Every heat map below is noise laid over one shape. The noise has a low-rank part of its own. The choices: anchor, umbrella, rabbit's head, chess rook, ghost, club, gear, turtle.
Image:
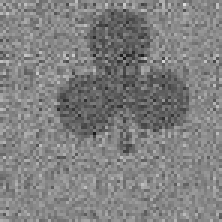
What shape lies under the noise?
club
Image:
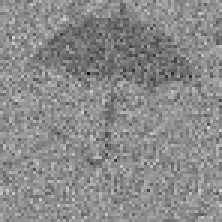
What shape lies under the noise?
umbrella
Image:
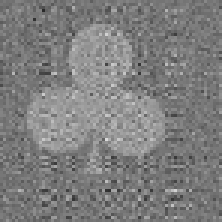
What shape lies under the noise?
club
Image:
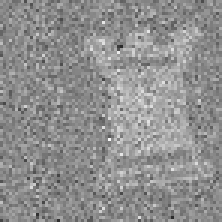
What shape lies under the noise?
chess rook
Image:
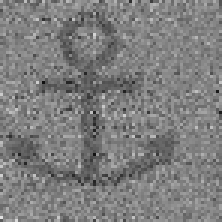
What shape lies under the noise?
anchor
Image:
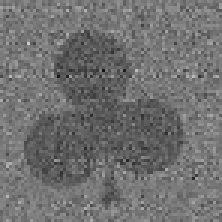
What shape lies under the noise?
club
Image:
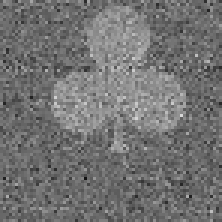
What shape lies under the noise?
club
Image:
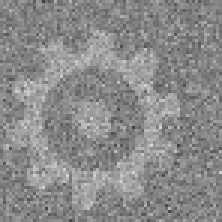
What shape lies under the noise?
gear
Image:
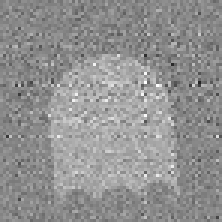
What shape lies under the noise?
ghost
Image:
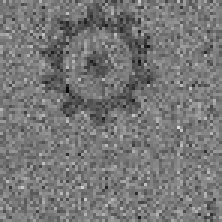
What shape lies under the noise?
gear
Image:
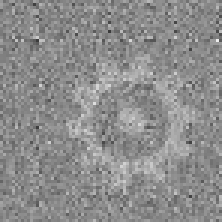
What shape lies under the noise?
gear
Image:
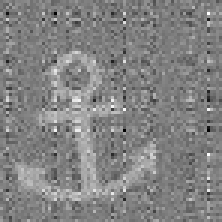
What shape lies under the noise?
anchor
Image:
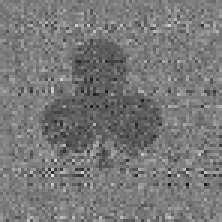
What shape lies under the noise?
club
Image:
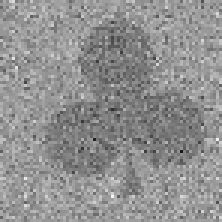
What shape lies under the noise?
club
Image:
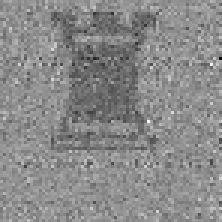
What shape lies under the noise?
chess rook
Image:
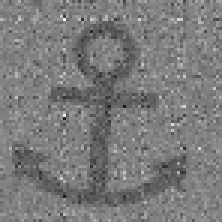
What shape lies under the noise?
anchor
